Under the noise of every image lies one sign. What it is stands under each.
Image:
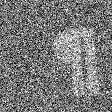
pilcrow
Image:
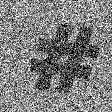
hash sign
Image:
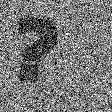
question mark
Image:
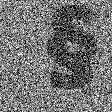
section sign
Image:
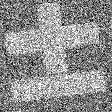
plus-minus sign
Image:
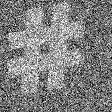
hash sign
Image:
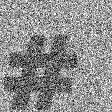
hash sign
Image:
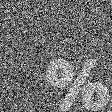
percent sign
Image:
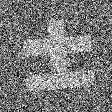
plus-minus sign
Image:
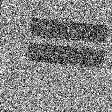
equals sign
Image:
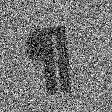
pilcrow
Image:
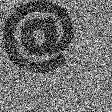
at sign
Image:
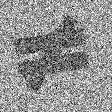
not-equal sign
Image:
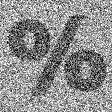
percent sign
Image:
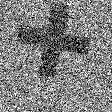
plus sign
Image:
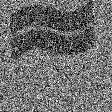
approximately sign
